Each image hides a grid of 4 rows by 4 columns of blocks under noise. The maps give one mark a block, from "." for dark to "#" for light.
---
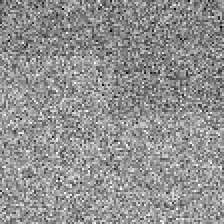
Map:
. . . .
# # . .
# # # #
# # # #
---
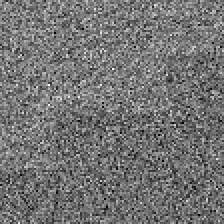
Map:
# # # #
# # # .
# . . .
. . . .
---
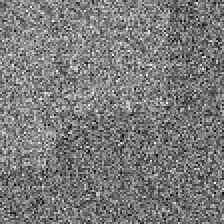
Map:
# # # .
# # # .
# . . .
. . . .
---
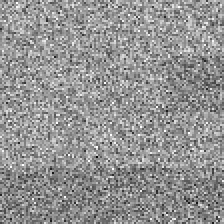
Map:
# # # #
# # # .
# # # #
. . . .
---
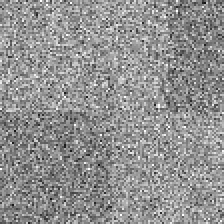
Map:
# # # .
# # # .
. . # #
. . # #
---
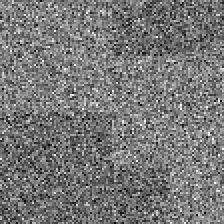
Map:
# # . .
# # # #
. . # #
. . . #
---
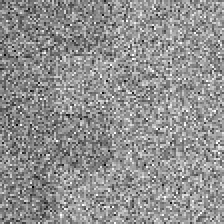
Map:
. . # #
. # # #
. . # #
. # # #
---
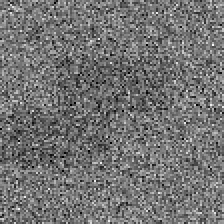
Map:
# # # #
# . . #
. . # #
# # # #
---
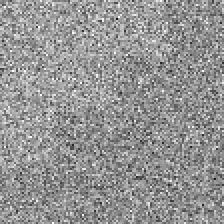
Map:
# # # .
# # . .
# . . .
. . . .
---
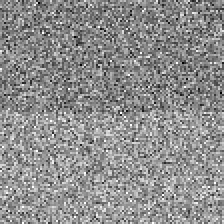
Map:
. . . .
. . . .
# # # #
# # # #
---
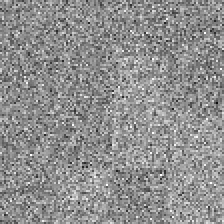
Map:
. . . .
. . # .
. . # #
. # . #
